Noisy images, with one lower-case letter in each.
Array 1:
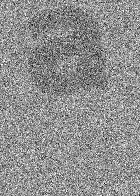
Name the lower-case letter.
a
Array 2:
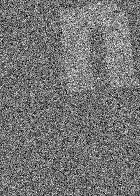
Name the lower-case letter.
n
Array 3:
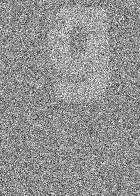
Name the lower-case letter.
g
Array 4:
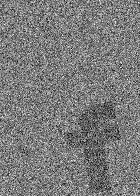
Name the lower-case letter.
f
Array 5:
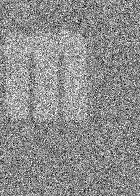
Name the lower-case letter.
m
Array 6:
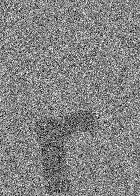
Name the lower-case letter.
r
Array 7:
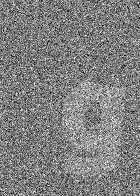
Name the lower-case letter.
g
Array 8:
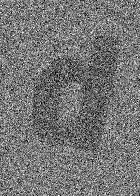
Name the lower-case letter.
d
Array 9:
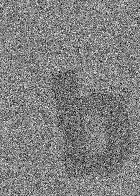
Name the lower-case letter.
b
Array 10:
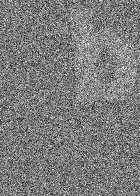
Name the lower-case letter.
b
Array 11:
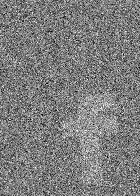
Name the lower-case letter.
f
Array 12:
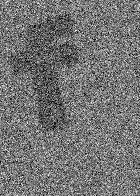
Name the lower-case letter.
f
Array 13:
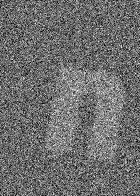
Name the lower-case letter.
n
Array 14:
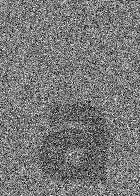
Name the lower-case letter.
a
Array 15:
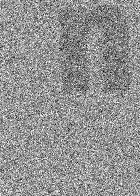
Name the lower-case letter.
n
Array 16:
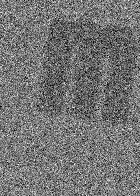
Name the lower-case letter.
m
